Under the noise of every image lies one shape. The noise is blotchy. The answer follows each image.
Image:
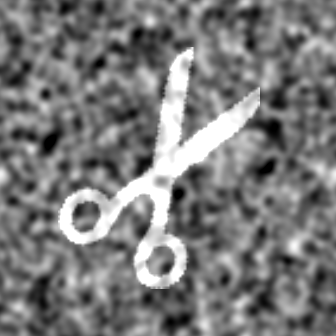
pair of scissors
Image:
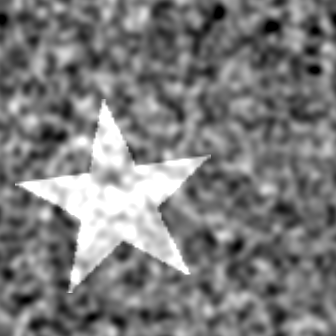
star
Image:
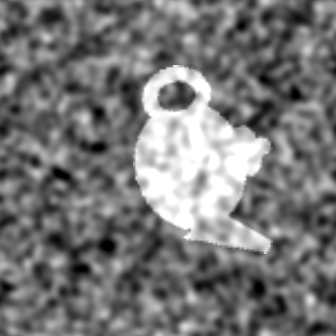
teapot
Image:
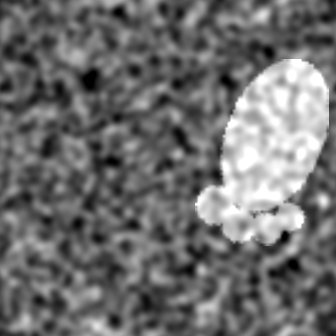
footprint
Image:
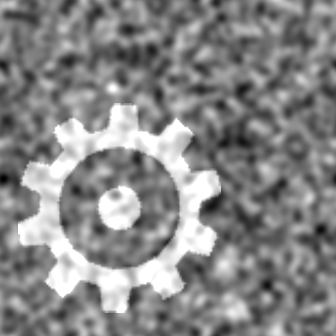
gear
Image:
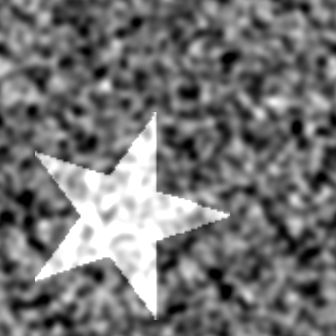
star
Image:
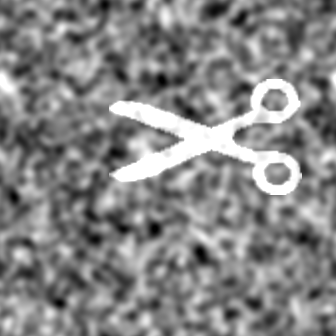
pair of scissors
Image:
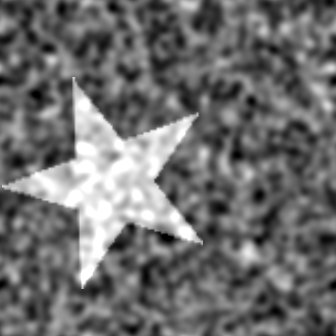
star
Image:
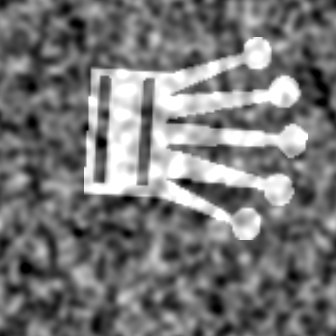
chess queen
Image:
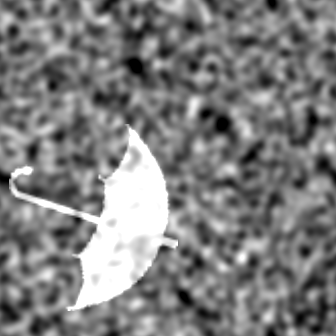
umbrella
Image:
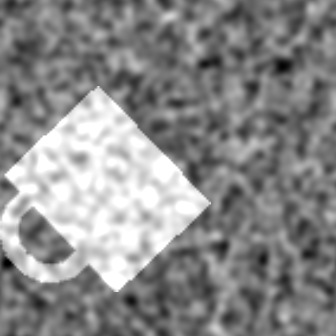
cup
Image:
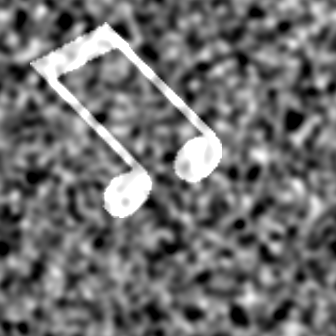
pair of musical notes
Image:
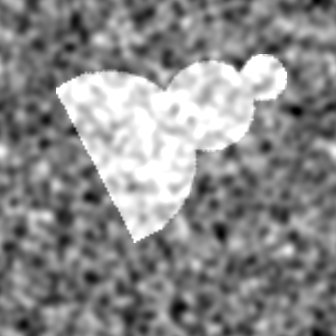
chess pawn
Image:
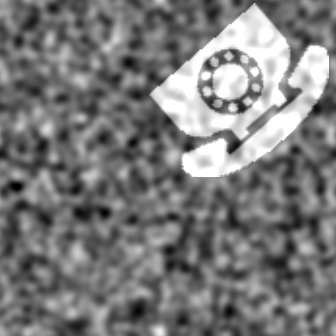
telephone
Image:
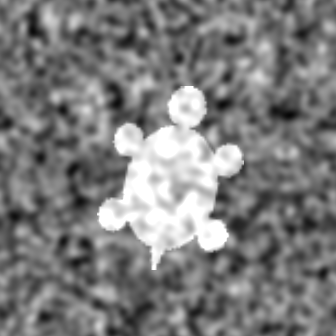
turtle
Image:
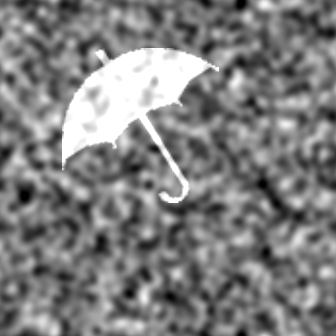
umbrella
